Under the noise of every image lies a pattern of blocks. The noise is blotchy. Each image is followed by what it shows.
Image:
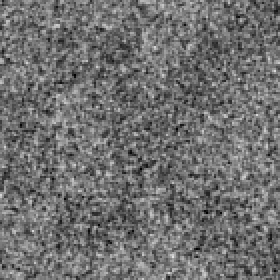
top and bottom mirror each other
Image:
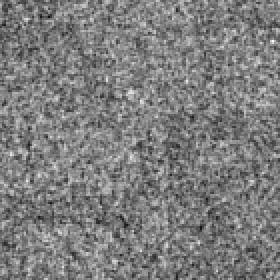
mirrored about the diagonal from the top left
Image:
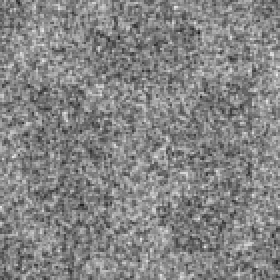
left and right mirror each other
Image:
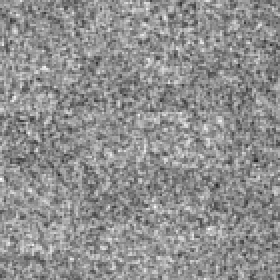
top and bottom mirror each other
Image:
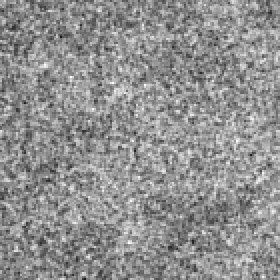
top and bottom mirror each other
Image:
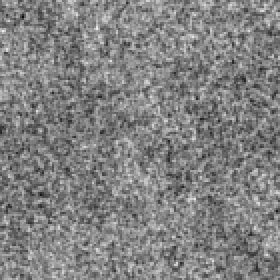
the same after a half turn
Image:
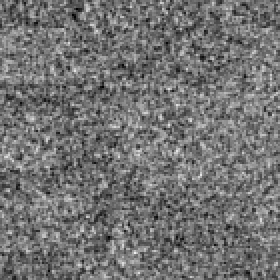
top and bottom mirror each other
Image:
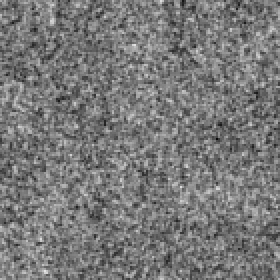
no symmetry
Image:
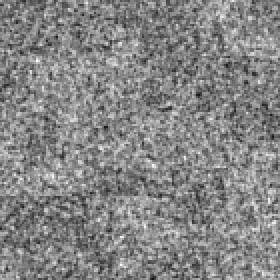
no symmetry
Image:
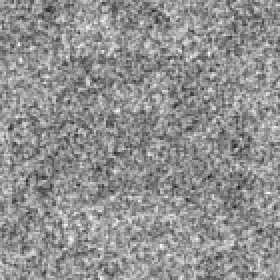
left and right mirror each other
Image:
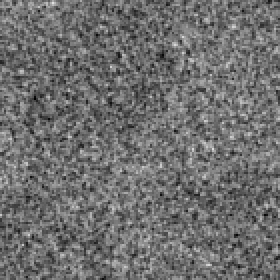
no symmetry
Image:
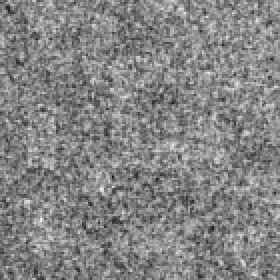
mirrored about the diagonal from the bottom left
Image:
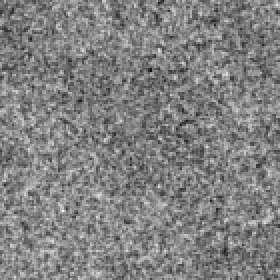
mirrored about the diagonal from the bottom left
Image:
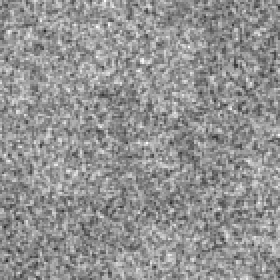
mirrored about the diagonal from the top left
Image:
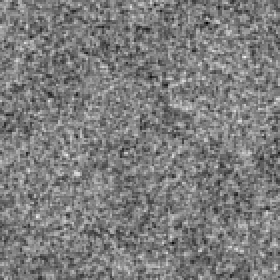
the same after a half turn
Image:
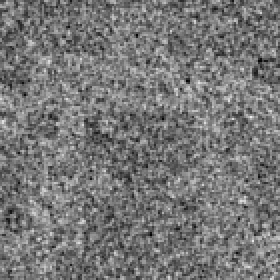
left and right mirror each other
